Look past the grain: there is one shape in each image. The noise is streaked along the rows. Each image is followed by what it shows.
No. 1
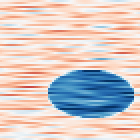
ellipse
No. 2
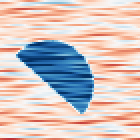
half disc
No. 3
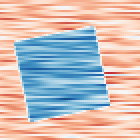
square
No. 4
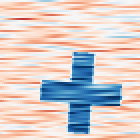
cross
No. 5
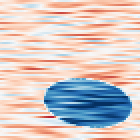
ellipse
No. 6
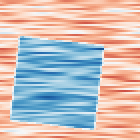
square
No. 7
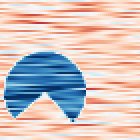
disc with a wedge cut out
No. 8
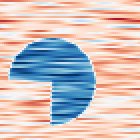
disc with a wedge cut out
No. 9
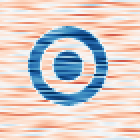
bullseye
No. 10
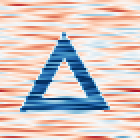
triangle frame
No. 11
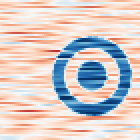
bullseye
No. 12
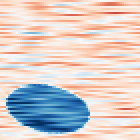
ellipse
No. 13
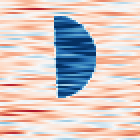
half disc
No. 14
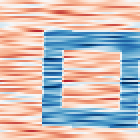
square frame
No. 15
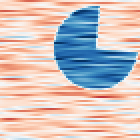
disc with a wedge cut out
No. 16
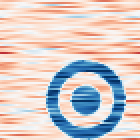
bullseye
